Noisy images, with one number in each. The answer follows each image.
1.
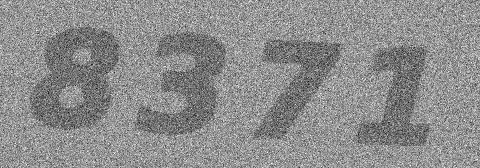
8371
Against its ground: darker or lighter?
darker
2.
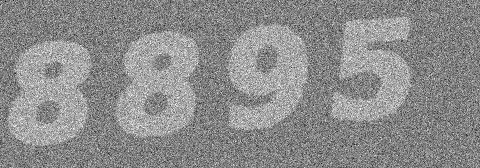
8895
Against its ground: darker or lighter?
lighter
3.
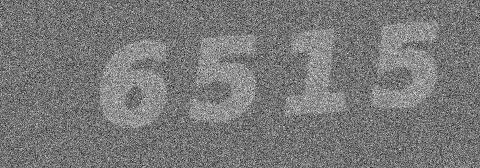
6515
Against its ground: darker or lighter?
lighter
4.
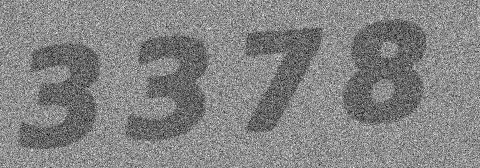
3378
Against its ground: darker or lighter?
darker
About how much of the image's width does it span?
nearly all
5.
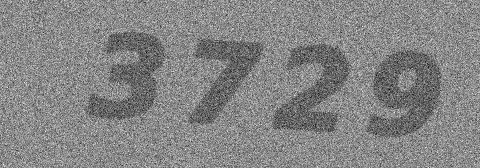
3729
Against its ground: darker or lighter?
darker
